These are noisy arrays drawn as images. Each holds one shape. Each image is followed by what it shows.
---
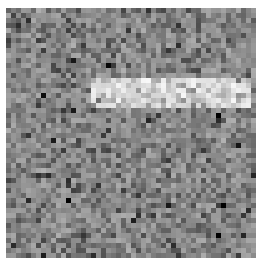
light bar
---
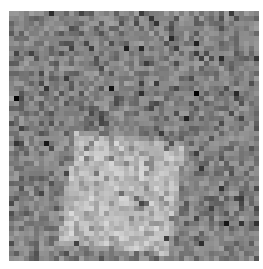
light square
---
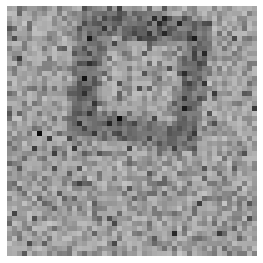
dark square frame
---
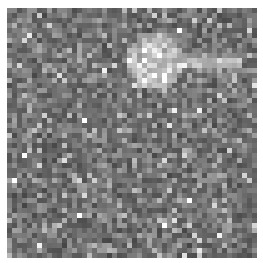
light lollipop
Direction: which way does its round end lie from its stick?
left
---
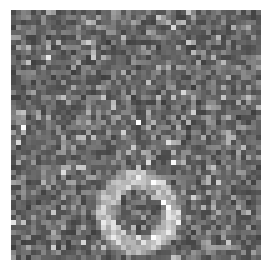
light ring, bottom middle
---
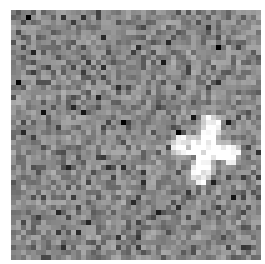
light cross, middle right
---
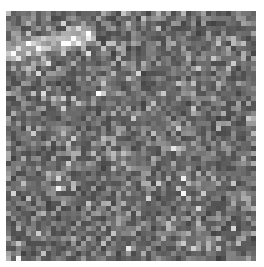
light bar, top left
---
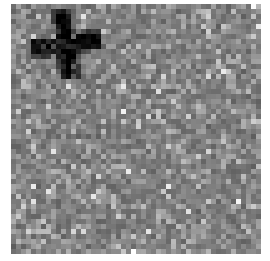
dark cross, top left
